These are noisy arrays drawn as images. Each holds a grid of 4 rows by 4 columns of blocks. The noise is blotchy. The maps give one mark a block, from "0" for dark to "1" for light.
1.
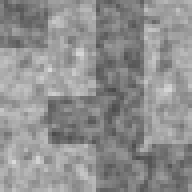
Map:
0 1 0 1
1 1 0 1
1 0 0 1
1 1 0 0
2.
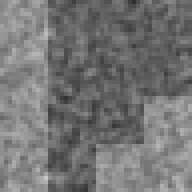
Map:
1 0 0 0
1 0 0 0
1 0 0 1
1 0 1 1
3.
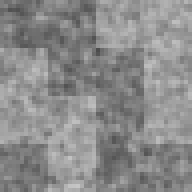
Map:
0 0 1 1
1 0 0 1
1 1 0 1
0 1 0 0
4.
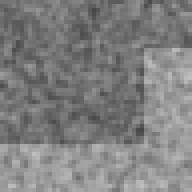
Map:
0 0 0 0
0 0 0 1
0 0 0 1
1 1 1 1
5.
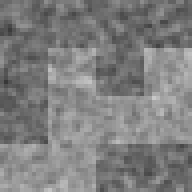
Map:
0 0 0 0
0 1 0 1
0 1 1 1
1 1 0 0
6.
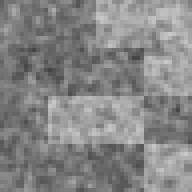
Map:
0 0 1 1
0 0 0 1
0 1 1 0
0 0 0 1
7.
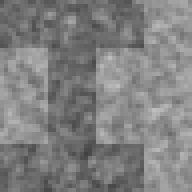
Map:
0 0 0 1
1 0 1 1
1 0 1 1
0 0 0 1
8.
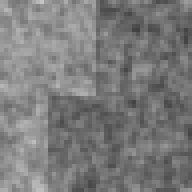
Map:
1 1 0 0
1 1 0 0
1 0 0 0
1 0 0 0
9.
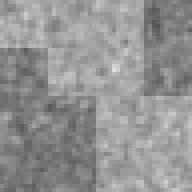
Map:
1 1 1 0
0 1 1 0
0 0 1 1
0 0 1 1
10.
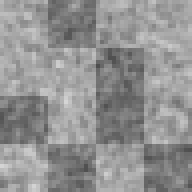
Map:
1 0 1 1
1 1 0 1
0 1 0 1
1 0 1 0
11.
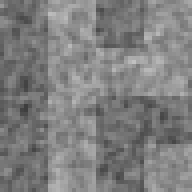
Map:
0 1 0 1
0 1 1 1
0 1 0 0
0 1 0 1
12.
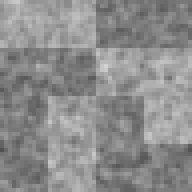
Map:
1 1 0 0
0 0 1 1
0 1 0 1
0 1 0 0
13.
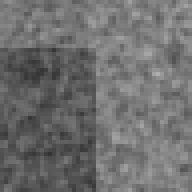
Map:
1 1 1 1
0 0 1 1
0 0 1 1
0 0 1 1
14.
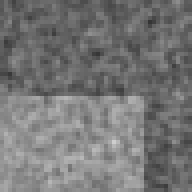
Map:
0 0 0 0
0 0 0 0
1 1 1 0
1 1 1 0
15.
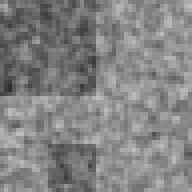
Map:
0 0 1 1
0 0 1 1
1 1 1 1
1 0 1 1
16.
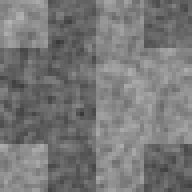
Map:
1 0 1 0
0 0 1 1
0 0 1 1
1 0 1 0
